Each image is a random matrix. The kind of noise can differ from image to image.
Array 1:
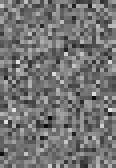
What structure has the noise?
independent entries
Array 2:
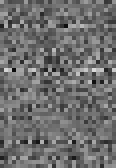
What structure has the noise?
rows of uneven size
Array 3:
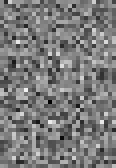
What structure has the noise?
low rank plus noise
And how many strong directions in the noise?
three or four
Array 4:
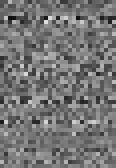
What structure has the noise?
rows of uneven size
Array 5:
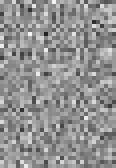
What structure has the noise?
low rank plus noise
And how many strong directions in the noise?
one
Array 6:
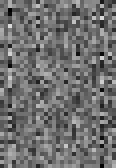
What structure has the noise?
columns of uneven size
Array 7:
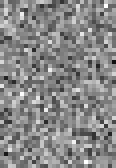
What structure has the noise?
independent entries
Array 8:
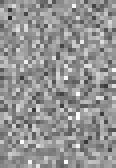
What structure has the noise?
independent entries
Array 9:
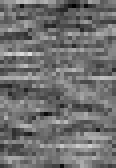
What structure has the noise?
streaked along the rows
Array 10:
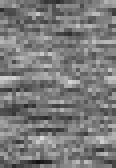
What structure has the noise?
streaked along the rows
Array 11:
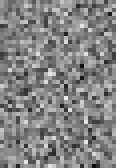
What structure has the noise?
low rank plus noise
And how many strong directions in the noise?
five to eight
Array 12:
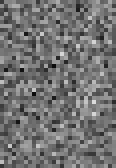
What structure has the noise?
independent entries
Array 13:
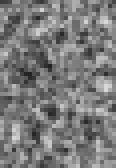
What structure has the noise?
blotchy
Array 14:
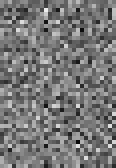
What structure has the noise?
low rank plus noise
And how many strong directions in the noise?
one
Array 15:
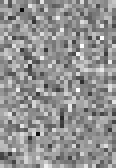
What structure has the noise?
independent entries
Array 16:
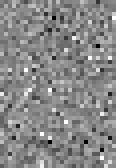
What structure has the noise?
heavy tails
